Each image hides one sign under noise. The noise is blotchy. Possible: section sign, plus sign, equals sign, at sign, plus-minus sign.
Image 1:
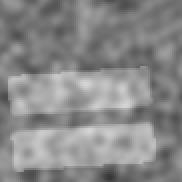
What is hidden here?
light equals sign
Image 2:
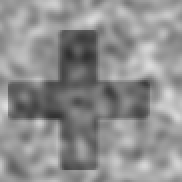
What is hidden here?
dark plus sign
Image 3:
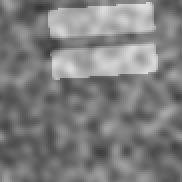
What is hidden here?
light equals sign
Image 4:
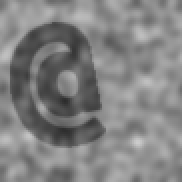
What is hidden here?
dark at sign
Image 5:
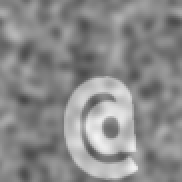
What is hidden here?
light at sign
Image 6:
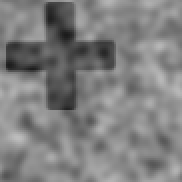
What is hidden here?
dark plus sign
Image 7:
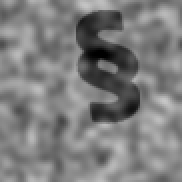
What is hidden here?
dark section sign
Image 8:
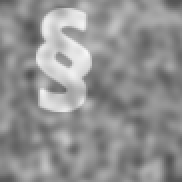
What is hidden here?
light section sign
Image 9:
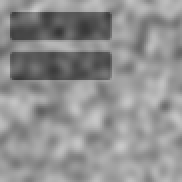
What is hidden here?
dark equals sign
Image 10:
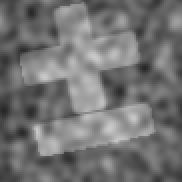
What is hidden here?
light plus-minus sign
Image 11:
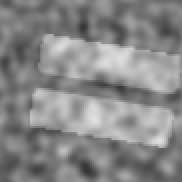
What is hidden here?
light equals sign
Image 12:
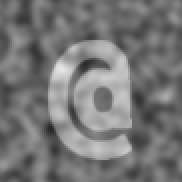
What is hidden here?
light at sign
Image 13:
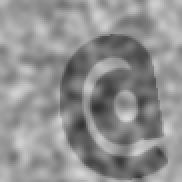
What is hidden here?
dark at sign
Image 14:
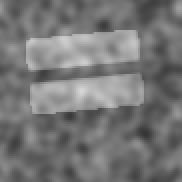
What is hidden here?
light equals sign
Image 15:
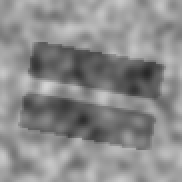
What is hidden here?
dark equals sign
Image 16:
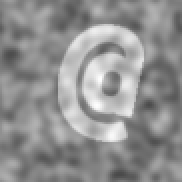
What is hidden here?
light at sign
